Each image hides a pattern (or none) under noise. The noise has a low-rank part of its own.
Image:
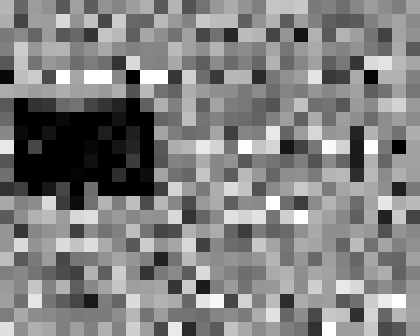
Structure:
one block
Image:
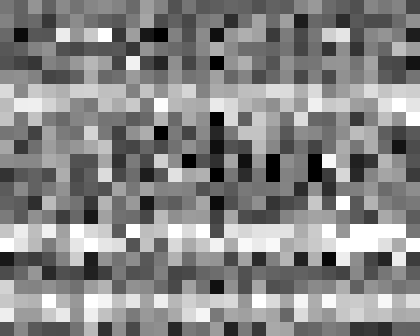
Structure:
bands of rows
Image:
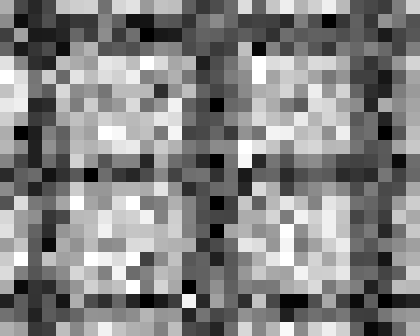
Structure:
bands of rows crossing bands of columns
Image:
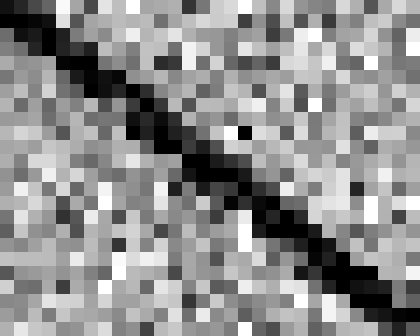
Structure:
a diagonal band
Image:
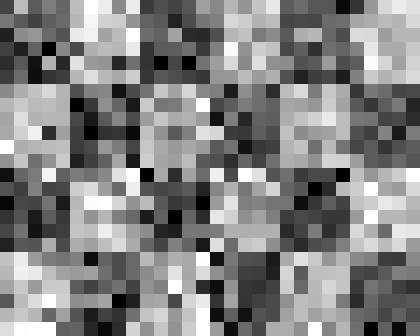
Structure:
a checkerboard
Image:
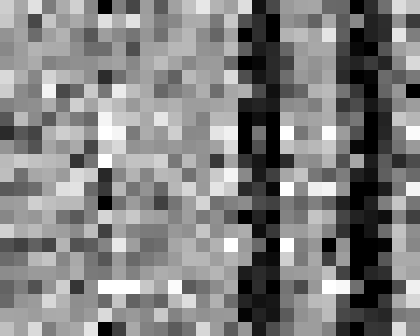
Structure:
bands of columns
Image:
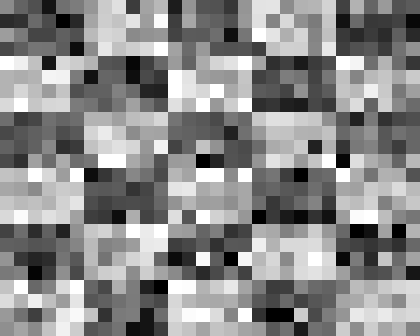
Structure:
a checkerboard
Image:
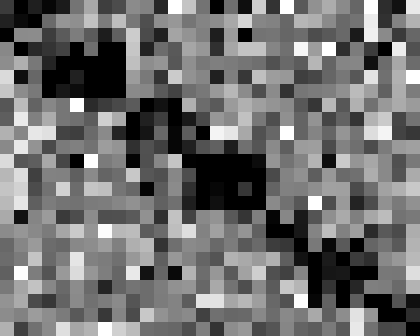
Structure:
blocks along the diagonal
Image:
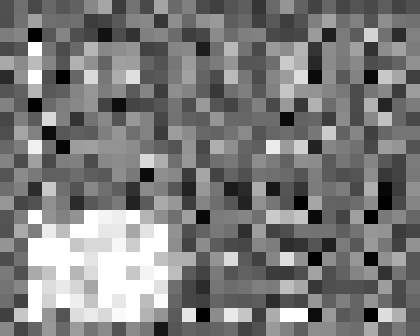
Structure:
one block
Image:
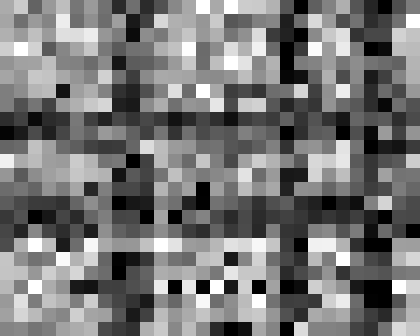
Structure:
bands of rows crossing bands of columns
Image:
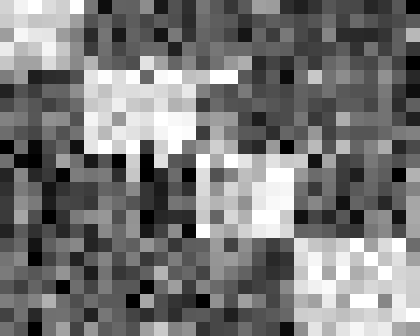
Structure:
blocks along the diagonal
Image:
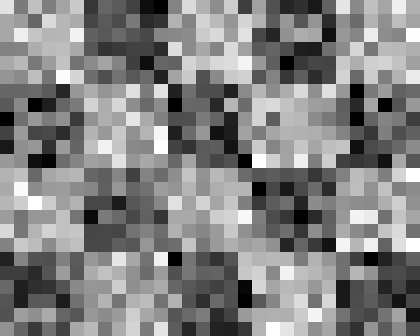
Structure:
a checkerboard
